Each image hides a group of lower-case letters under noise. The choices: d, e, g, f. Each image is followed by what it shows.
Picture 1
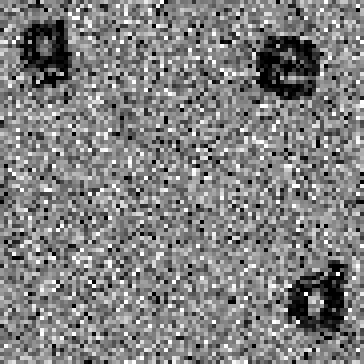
top left: g; top right: e; bottom right: d
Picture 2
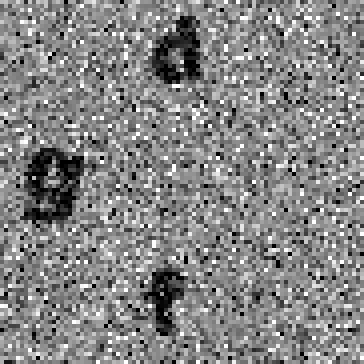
top middle: d; middle left: g; bottom middle: f
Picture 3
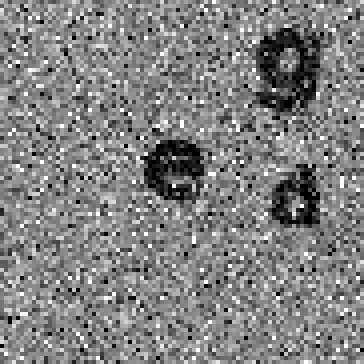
top right: g; centre: e; middle right: d
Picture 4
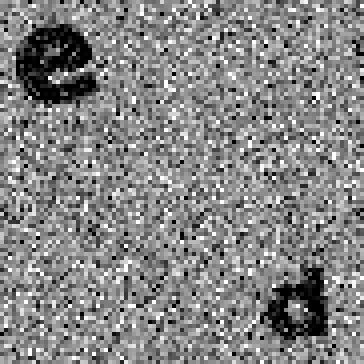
top left: e; bottom right: d
